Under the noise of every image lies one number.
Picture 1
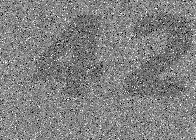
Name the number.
42
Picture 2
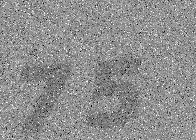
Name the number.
75
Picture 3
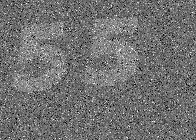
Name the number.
55
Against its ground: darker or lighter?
lighter
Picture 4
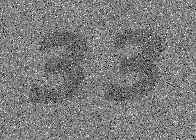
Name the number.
33
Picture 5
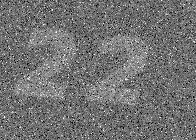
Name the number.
22
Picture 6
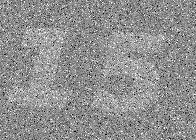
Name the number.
15
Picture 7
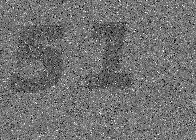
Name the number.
51
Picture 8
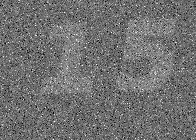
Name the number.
15
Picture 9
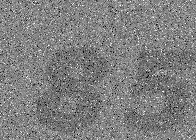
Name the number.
85
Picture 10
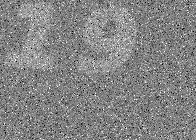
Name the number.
19
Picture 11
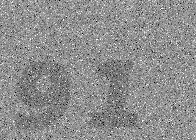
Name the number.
91
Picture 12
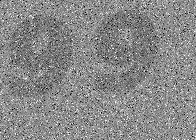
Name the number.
99
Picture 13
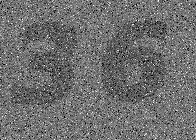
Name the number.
36
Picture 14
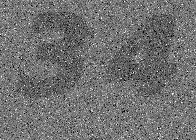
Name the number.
34
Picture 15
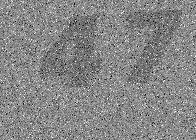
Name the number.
47
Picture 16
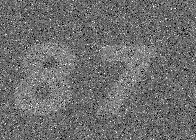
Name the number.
87
